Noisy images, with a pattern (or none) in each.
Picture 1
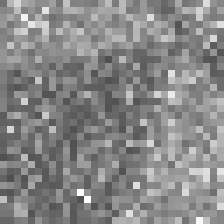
spokes from one point
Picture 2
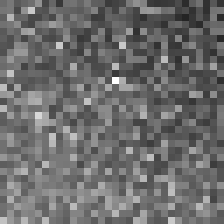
a smooth slope
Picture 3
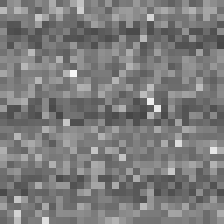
horizontal stripes
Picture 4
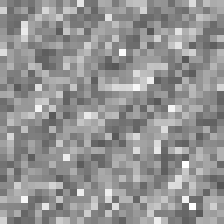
diagonal stripes
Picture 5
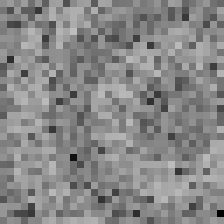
rings round one point
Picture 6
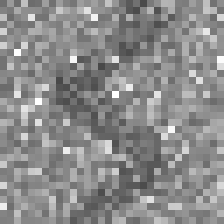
a wavy band
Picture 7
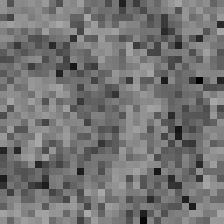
rings round one point
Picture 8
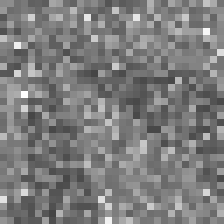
spokes from one point
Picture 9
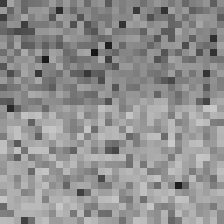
a sharp edge
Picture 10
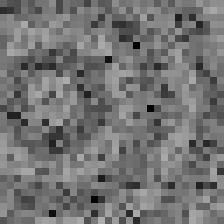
rings round one point
